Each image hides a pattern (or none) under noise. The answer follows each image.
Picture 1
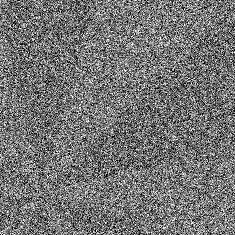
spokes from one point
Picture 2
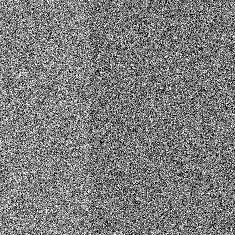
a sharp edge
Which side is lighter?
left
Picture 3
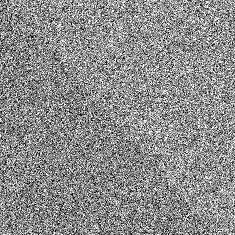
a sharp edge
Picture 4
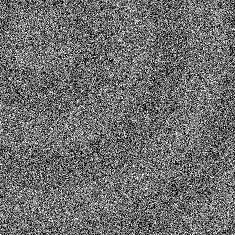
rings round one point
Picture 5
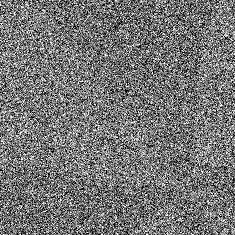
spokes from one point
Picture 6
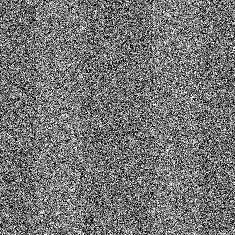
vertical stripes
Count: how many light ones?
2
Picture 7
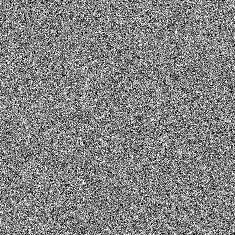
only noise
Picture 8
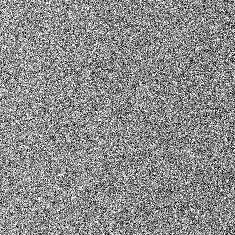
a smooth slope
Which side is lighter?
left
